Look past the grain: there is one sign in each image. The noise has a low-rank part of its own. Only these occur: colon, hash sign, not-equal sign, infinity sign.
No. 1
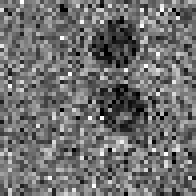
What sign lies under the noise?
colon
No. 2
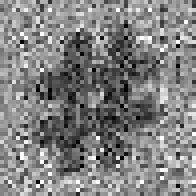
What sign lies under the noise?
hash sign
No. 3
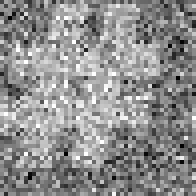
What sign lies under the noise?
hash sign
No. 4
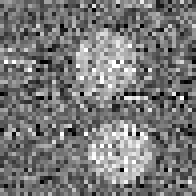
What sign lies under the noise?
colon
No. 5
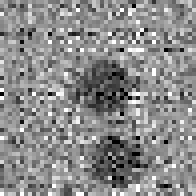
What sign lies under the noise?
colon
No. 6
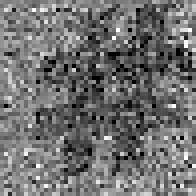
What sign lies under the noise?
hash sign
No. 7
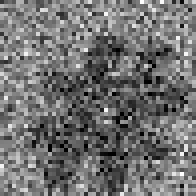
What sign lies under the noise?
hash sign
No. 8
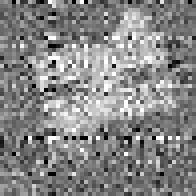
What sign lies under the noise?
not-equal sign
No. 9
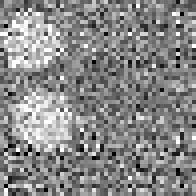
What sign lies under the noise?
colon
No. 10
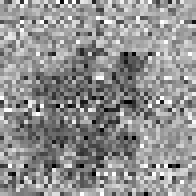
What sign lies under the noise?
hash sign
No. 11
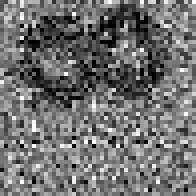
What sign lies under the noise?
infinity sign
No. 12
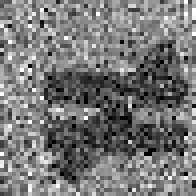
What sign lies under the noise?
not-equal sign
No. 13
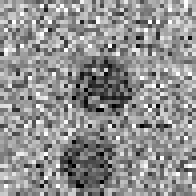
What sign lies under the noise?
colon
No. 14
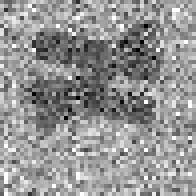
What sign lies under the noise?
not-equal sign
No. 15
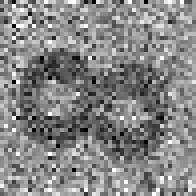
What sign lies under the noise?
infinity sign
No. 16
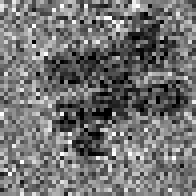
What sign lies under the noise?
not-equal sign
